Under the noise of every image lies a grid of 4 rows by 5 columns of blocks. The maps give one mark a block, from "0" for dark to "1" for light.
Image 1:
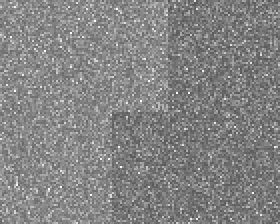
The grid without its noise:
1 1 1 0 0
1 1 1 0 0
1 1 0 0 0
1 1 0 0 0
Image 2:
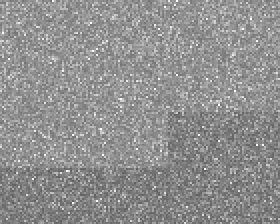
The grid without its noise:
1 1 1 1 1
1 1 1 1 1
1 1 1 0 0
0 0 0 0 0
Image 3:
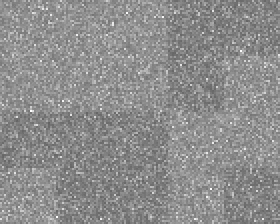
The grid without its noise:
1 1 1 0 0
1 1 1 0 1
0 0 0 1 1
1 0 0 1 0
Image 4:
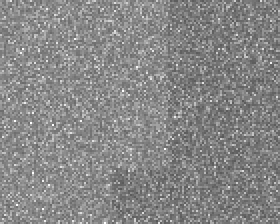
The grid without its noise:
1 1 1 0 0
1 1 1 0 0
1 1 1 0 0
1 1 0 0 0
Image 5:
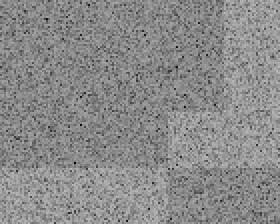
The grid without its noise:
0 0 0 0 1
0 0 0 0 1
0 0 0 1 1
1 1 1 0 0
